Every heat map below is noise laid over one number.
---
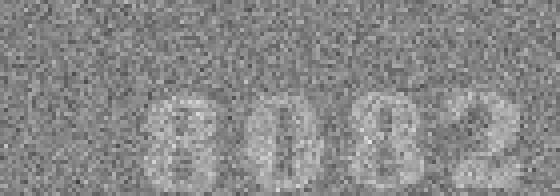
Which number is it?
8082
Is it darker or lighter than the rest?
lighter
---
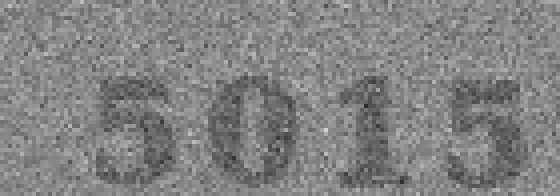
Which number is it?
5015
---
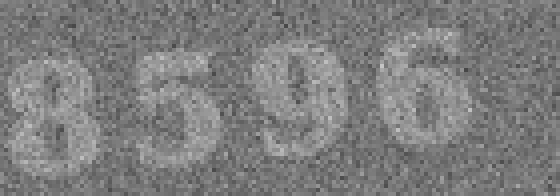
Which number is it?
8596
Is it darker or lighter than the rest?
lighter
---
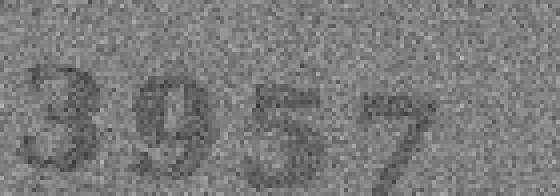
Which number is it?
3957
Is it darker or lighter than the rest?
darker
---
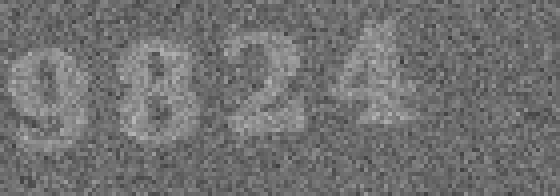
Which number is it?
9824
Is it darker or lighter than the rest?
lighter
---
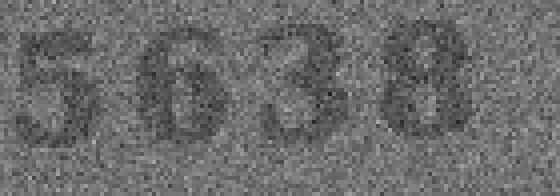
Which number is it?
5638
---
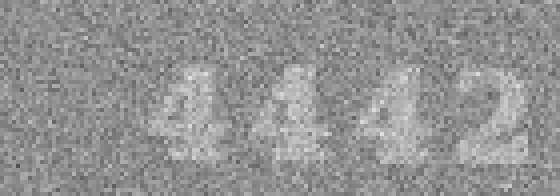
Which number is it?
4442
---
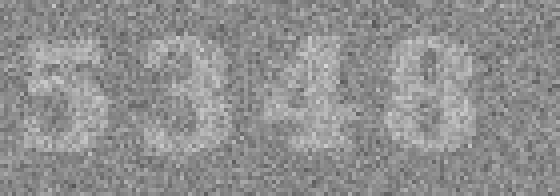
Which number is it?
5348
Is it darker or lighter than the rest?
lighter
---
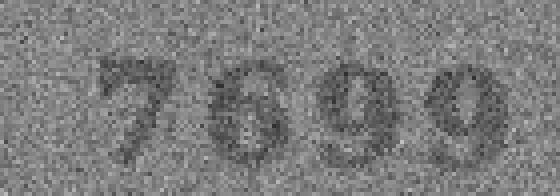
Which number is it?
7699
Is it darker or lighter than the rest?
darker
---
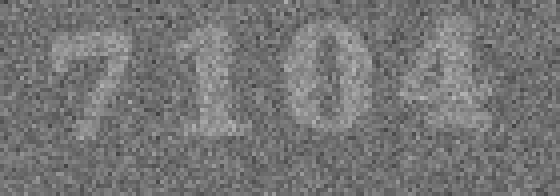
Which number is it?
7104
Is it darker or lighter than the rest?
lighter
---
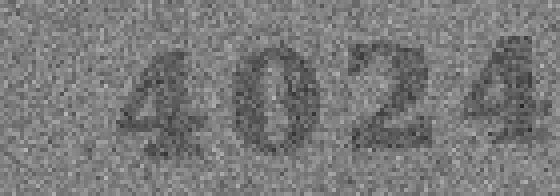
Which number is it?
4024
